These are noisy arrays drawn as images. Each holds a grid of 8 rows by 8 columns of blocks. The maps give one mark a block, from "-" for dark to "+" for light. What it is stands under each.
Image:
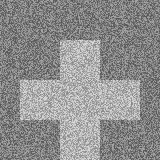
- - - - - - - -
- - - - - - - -
- - - + + - - -
- - - + + - - -
- + + + + + + -
- + + + + + + -
- - - + + - - -
- - - + + - - -
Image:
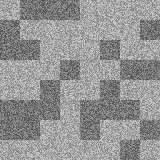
+ - - - + + + +
- + + + + + + -
- - + + + - + +
+ + + - + + - -
+ + - + + - + +
- - - + - - - +
- - + + - + + -
+ + + + + + - +
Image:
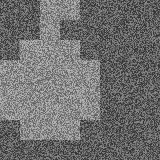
- - + + - - - -
- - + - - - - -
- + + + - - - -
+ + + + + - - -
+ + + + + - - -
+ + + + + - - -
- + + + - - - -
- - - - - - - -
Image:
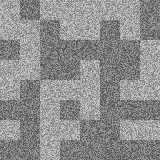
+ - + + + + + -
+ + - + + - + -
- + - - - - - +
+ + - - + - - +
+ - + + + - + +
- - + - + - - -
+ - + + - - + +
- - + - - - - -
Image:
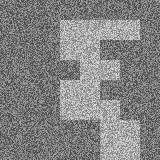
- - - - - - - -
- - - + + + + -
- - - + + - - -
- - - - + + - -
- - - + + - - -
- - - + + + - -
- - - - - + + -
- - - - - + + -
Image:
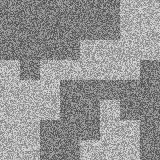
- - - - - - + +
- - - - - - + +
- - - - + + + +
+ - + + + + + -
+ + + - - - - -
+ + + - - + - -
+ + - - - + + -
+ + - - + + + -
